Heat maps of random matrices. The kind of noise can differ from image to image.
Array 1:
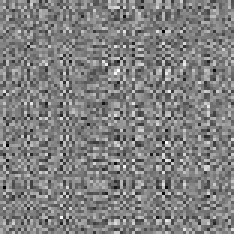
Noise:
low rank plus noise
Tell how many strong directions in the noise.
one
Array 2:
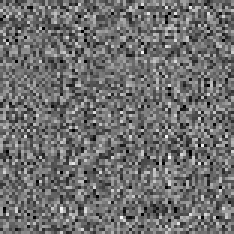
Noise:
low rank plus noise
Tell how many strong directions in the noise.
five to eight
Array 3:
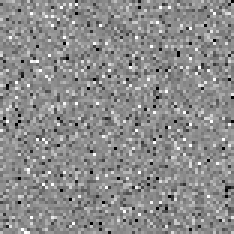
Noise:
heavy tails
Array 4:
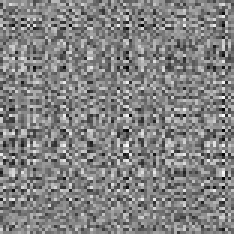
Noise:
low rank plus noise
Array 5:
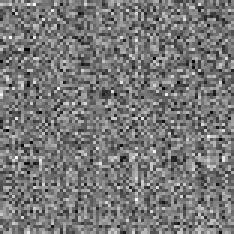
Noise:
low rank plus noise
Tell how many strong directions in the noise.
five to eight
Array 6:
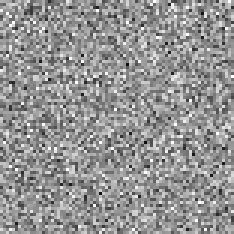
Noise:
independent entries
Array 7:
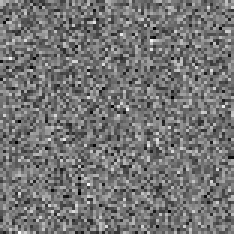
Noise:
independent entries
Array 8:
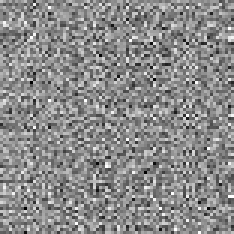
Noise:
low rank plus noise
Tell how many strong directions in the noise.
three or four
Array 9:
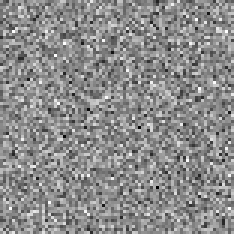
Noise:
independent entries
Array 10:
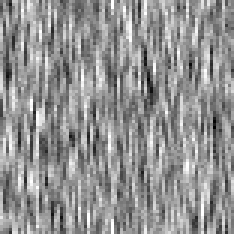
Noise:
streaked along the columns
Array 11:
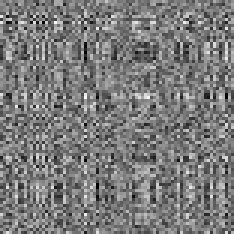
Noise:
low rank plus noise
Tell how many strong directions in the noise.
two
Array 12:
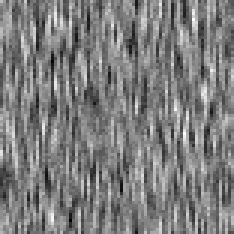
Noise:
streaked along the columns
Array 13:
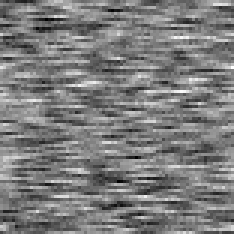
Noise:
streaked along the rows
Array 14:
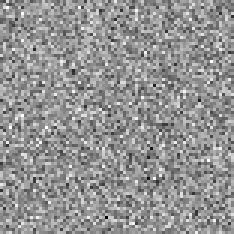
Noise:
independent entries
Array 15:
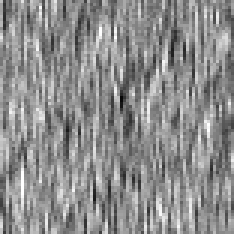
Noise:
streaked along the columns
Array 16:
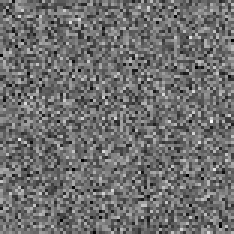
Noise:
independent entries
